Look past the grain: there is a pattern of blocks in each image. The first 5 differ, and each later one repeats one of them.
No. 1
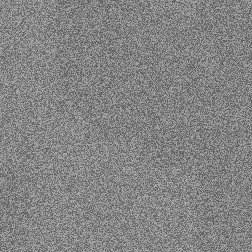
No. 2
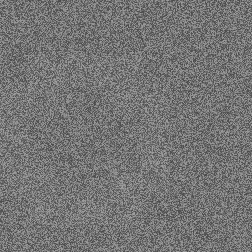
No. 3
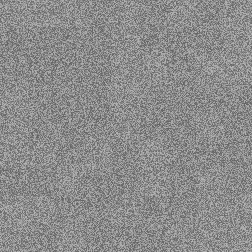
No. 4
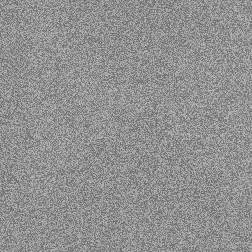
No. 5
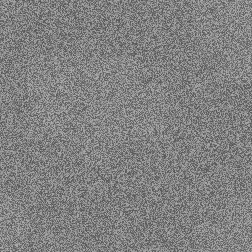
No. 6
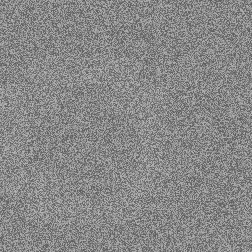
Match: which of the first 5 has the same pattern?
2
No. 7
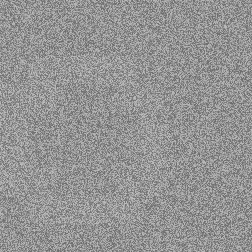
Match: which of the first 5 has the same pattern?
2
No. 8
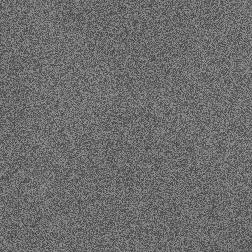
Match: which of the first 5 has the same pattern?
4
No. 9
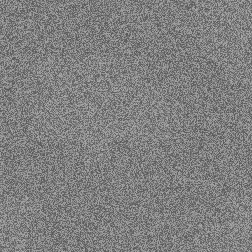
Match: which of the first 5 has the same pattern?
5
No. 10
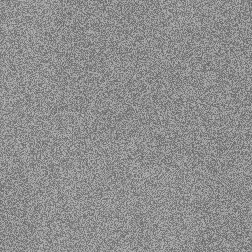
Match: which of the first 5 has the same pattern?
1
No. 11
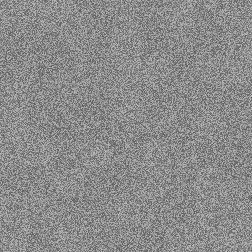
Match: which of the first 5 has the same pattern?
3
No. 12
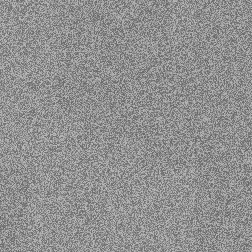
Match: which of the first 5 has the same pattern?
1
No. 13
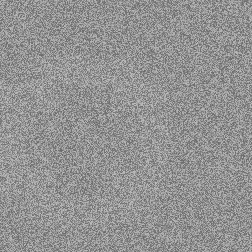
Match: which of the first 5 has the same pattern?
2
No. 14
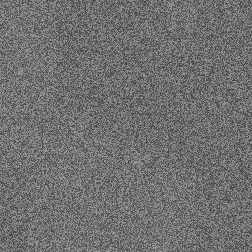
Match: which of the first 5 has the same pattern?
1
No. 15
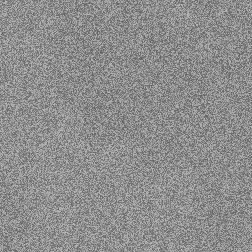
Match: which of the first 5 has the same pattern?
1
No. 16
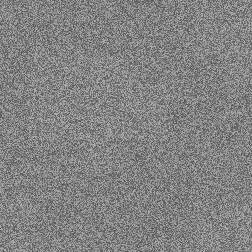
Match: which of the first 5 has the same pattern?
5
